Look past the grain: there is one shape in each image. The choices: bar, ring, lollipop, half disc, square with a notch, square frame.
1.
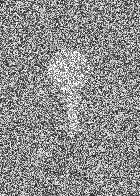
lollipop
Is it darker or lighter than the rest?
lighter
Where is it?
centre
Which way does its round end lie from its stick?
up
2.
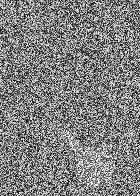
lollipop
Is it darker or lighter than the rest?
lighter
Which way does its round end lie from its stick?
down and right
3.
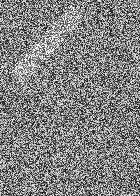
bar
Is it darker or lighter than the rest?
lighter
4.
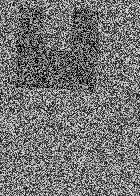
square with a notch
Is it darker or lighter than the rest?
darker
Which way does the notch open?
up
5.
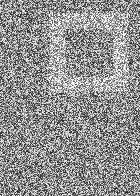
square frame
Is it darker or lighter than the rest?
lighter
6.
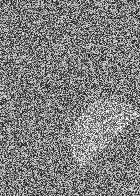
half disc
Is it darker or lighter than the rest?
lighter
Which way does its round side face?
up and left
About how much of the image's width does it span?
half
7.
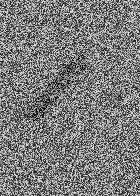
bar
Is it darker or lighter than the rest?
darker
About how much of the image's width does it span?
half
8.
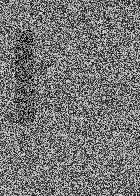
bar
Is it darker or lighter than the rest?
darker
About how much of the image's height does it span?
half
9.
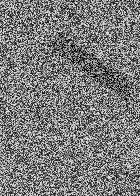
bar
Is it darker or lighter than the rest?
darker
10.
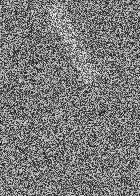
bar
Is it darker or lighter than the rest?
lighter
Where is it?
top middle
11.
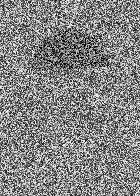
half disc
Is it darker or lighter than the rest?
darker
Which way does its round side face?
up
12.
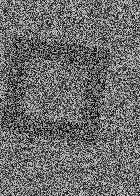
square frame
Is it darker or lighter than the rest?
darker
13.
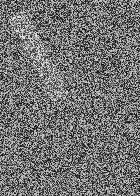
bar
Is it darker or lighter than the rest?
lighter
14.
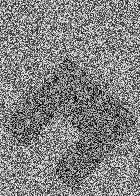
square with a notch
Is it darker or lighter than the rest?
darker
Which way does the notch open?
down and left
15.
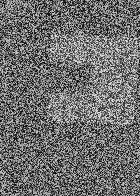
square with a notch
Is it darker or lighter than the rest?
lighter
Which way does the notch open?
left
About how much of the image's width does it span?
two thirds
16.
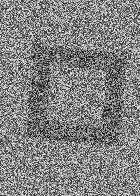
square frame
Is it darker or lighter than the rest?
darker
